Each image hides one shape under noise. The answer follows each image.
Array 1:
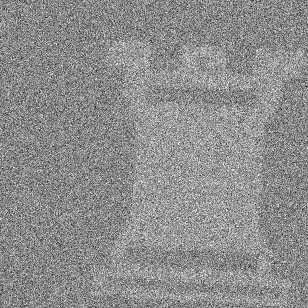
chess rook
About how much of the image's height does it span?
nearly all
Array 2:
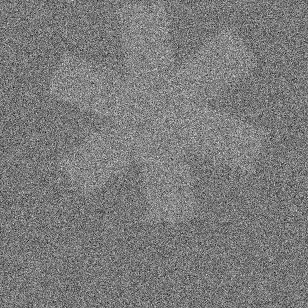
asterisk
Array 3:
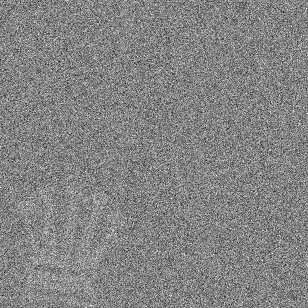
chess queen
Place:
bottom left
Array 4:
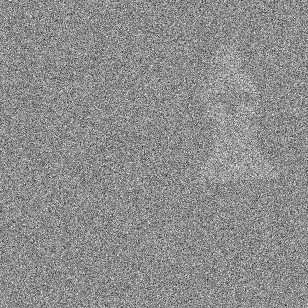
chess bishop
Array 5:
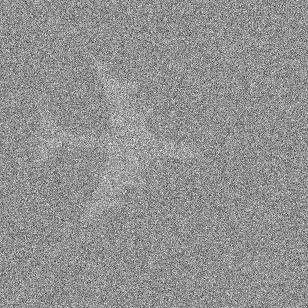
airplane
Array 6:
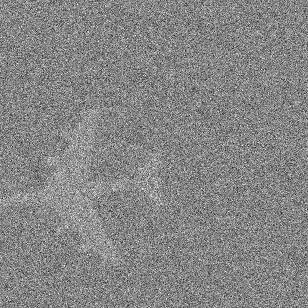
airplane
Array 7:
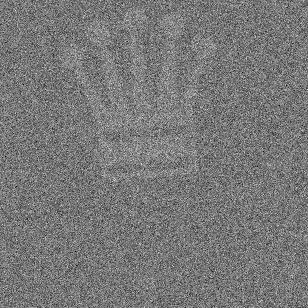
chess queen
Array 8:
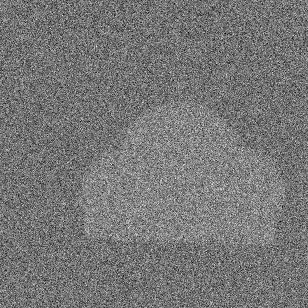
cloud
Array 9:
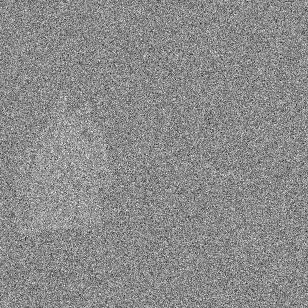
chess knight
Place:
middle left
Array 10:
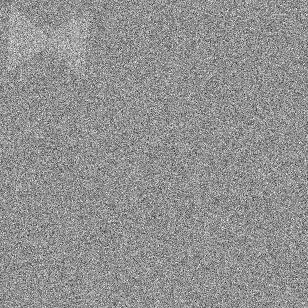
bow tie
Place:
top left
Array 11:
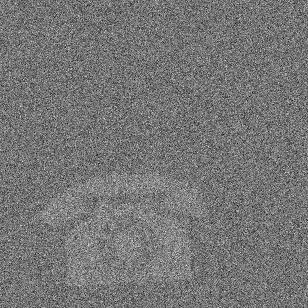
telephone
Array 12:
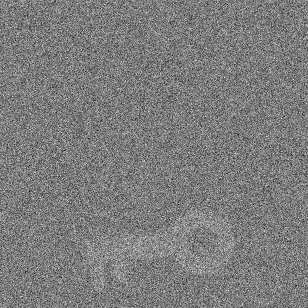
key
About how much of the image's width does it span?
half
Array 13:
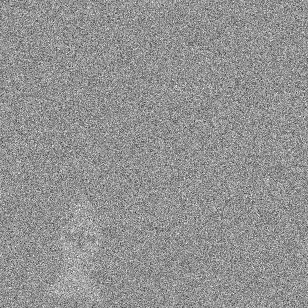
chess bishop
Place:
bottom left
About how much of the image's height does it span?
a third
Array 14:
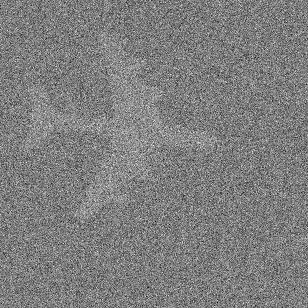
airplane
